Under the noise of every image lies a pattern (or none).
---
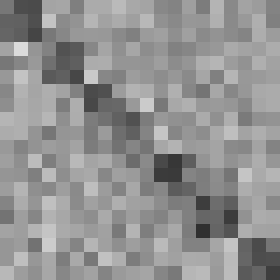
blocks along the diagonal
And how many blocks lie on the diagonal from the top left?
7
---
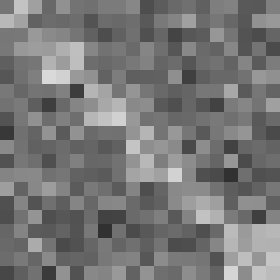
blocks along the diagonal
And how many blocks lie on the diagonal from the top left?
6
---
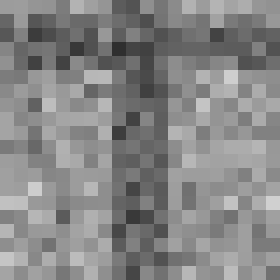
bands of rows crossing bands of columns
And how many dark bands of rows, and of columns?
1 and 1
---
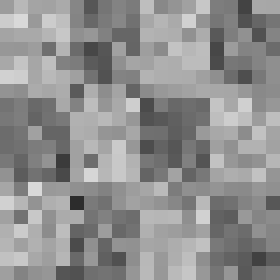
a checkerboard
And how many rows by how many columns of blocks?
3 by 4
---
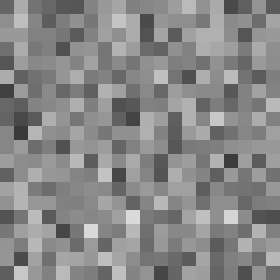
only noise
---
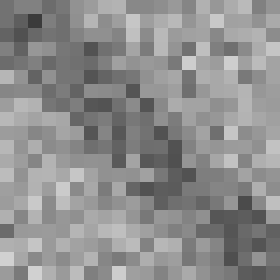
a diagonal band
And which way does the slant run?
top left to bottom right
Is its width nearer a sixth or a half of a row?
a half
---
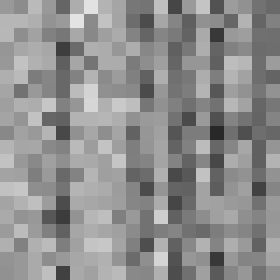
bands of columns
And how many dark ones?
5
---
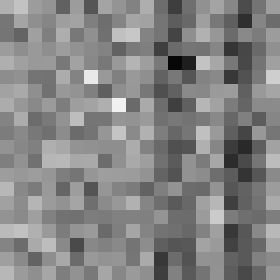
bands of columns
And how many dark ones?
2
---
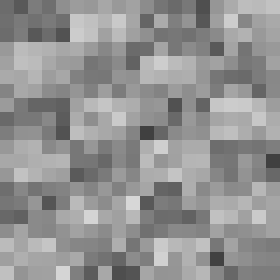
a checkerboard
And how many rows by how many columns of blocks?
6 by 4
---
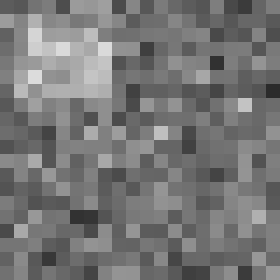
one block
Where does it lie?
top left
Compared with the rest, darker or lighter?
lighter
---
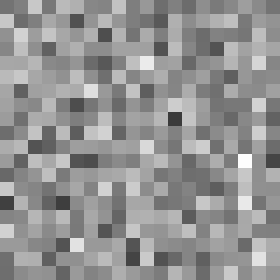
only noise
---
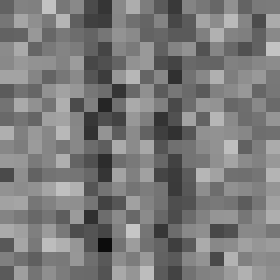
bands of columns
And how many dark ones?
2
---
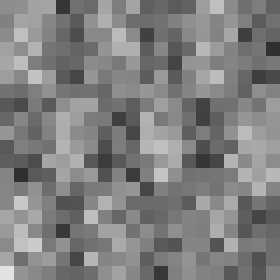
a checkerboard
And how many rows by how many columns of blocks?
3 by 6
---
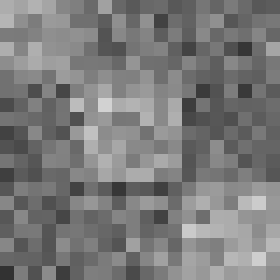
blocks along the diagonal
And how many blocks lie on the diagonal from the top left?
3
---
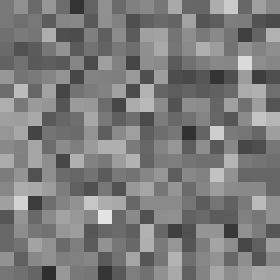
only noise
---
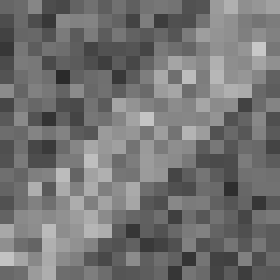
a diagonal band
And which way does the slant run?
bottom left to top right
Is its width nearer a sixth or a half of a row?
a half
